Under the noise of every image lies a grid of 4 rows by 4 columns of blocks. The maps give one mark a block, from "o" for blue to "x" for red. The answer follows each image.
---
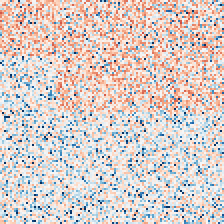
x x x x
o x x x
o o o o
o o o o
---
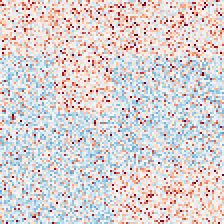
x x x x
o x o o
o o o o
o o x x
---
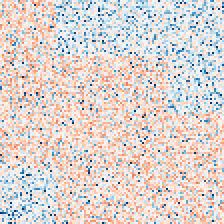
x o o o
x x x o
x x x x
o x x x
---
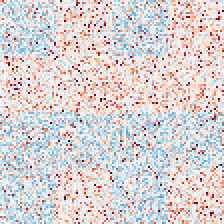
o x o x
x x x x
o o o o
o x o x
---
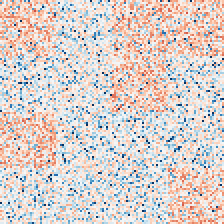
x o x x
o o x o
x o o o
o o o x
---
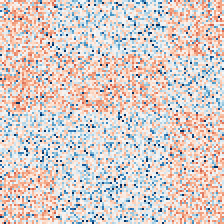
x o o x
x x x o
o o o x
x o o x
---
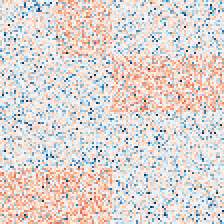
o x o o
o o x x
o o o o
x x o o
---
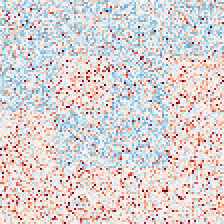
o o o o
o x o x
x o o x
x x x x
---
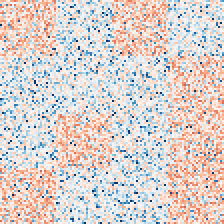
x o x o
o o o x
o x o x
x o o x
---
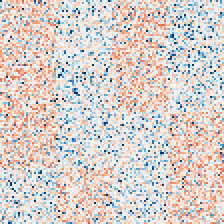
x o x o
x o x o
x o o x
o x o x
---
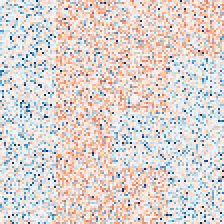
o x x x
o x x o
o x o o
o x x o
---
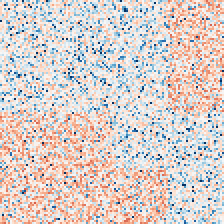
o o o x
o o o x
x x o o
x x x o
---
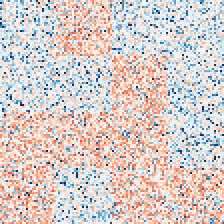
o x o o
o o x o
x x x o
x o x x
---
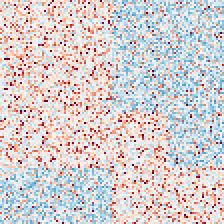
x x o o
x x o o
x x x o
o o x x
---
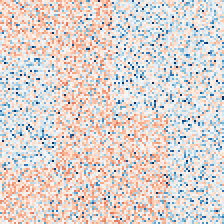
x x o o
o x o o
o x x o
x x x o
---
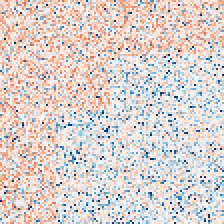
x x x x
x x o o
x o o o
x o o o
